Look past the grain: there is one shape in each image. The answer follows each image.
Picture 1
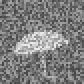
umbrella
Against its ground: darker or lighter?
lighter
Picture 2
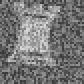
chess rook
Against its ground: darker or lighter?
lighter
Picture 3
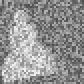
chess pawn
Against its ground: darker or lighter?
lighter
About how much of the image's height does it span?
nearly all
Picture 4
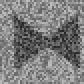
bow tie
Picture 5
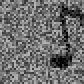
musical note
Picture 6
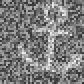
anchor
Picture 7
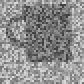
cup
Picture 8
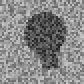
light bulb
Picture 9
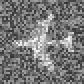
airplane
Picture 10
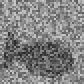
fish
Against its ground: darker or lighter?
darker
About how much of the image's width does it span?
nearly all
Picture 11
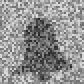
bell
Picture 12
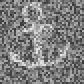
anchor
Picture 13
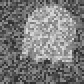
ghost
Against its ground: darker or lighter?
lighter
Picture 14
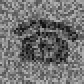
telephone
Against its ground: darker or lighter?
darker
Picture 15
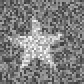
star
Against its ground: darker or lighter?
lighter
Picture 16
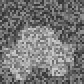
car
